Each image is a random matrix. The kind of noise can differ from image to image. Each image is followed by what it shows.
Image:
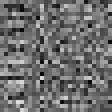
low rank plus noise
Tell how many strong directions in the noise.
one
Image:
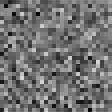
independent entries
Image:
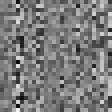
columns of uneven size
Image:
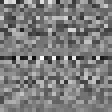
rows of uneven size
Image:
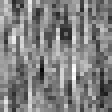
streaked along the columns
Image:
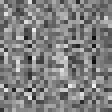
low rank plus noise
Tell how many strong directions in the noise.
one
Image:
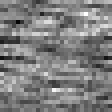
streaked along the rows
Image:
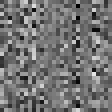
columns of uneven size
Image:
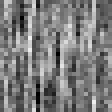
streaked along the columns
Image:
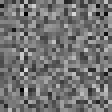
low rank plus noise
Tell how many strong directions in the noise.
one
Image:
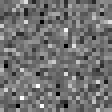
heavy tails
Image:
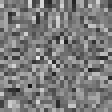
low rank plus noise
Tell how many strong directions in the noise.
three or four
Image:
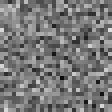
independent entries
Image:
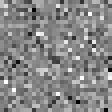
heavy tails
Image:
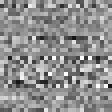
rows of uneven size
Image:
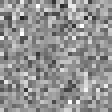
low rank plus noise
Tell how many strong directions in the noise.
five to eight
